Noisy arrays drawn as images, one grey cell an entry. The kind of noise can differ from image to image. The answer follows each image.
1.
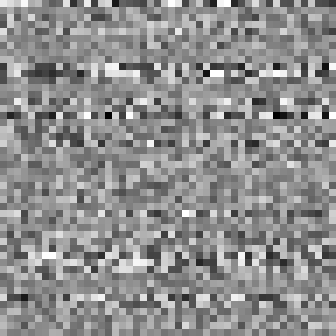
rows of uneven size
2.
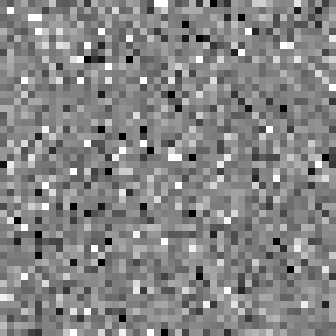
heavy tails
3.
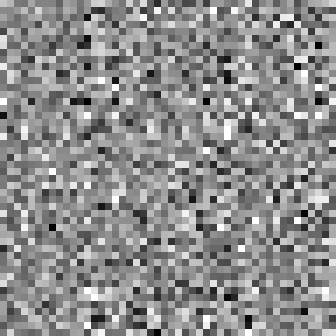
low rank plus noise
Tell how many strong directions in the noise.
three or four
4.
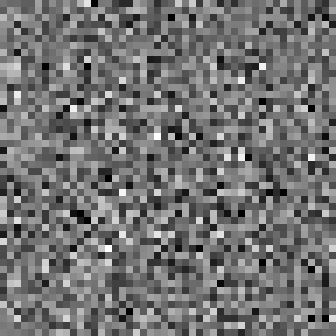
low rank plus noise
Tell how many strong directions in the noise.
five to eight
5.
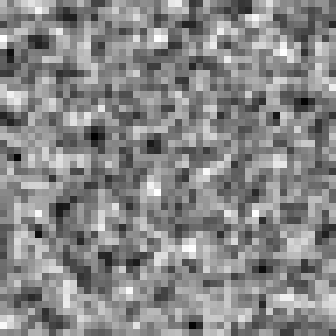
blotchy
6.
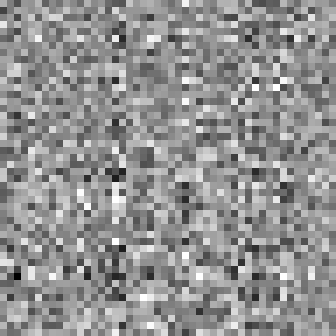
low rank plus noise
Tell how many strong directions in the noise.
three or four
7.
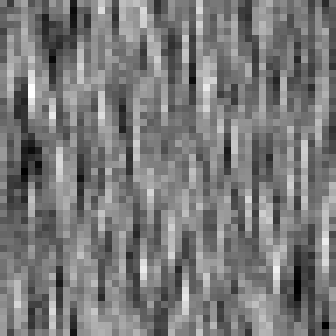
streaked along the columns
